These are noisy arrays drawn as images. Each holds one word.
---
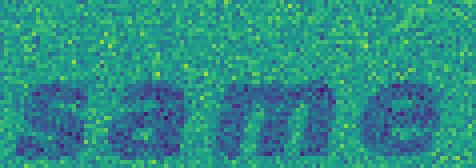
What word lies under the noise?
same
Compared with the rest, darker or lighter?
darker
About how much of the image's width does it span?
nearly all
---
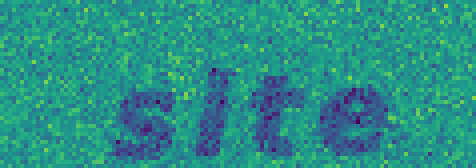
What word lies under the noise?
site
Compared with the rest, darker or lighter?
darker
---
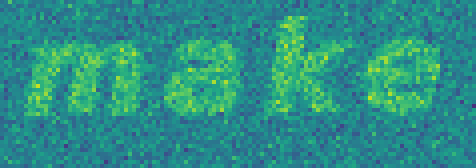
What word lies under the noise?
make
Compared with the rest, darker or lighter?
lighter
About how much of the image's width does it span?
nearly all
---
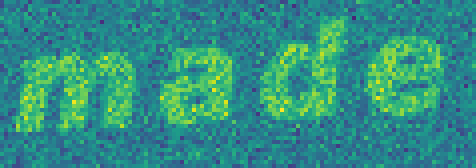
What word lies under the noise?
made
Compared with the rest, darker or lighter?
lighter
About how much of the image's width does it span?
nearly all
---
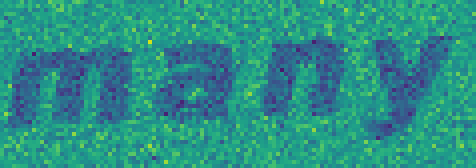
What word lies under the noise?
many
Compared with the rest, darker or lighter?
darker
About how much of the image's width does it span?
nearly all
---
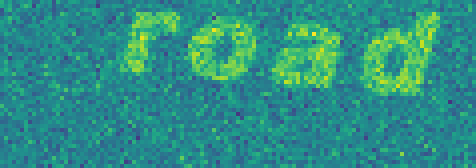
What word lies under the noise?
road
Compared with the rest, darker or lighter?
lighter
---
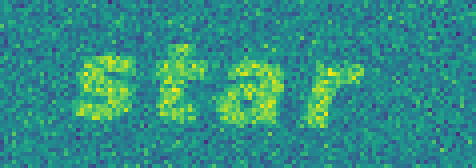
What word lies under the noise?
star
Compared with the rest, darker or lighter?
lighter
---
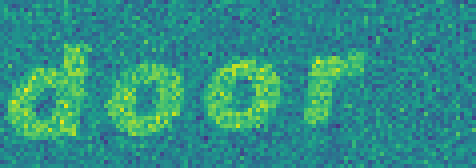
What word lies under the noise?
door
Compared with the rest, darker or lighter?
lighter
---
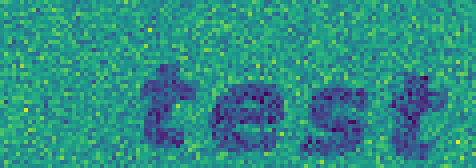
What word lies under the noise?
test
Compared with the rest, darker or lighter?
darker
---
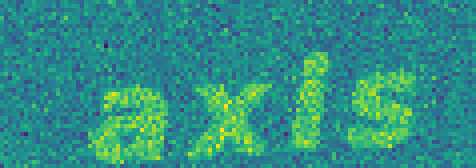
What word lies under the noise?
axis
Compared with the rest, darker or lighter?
lighter
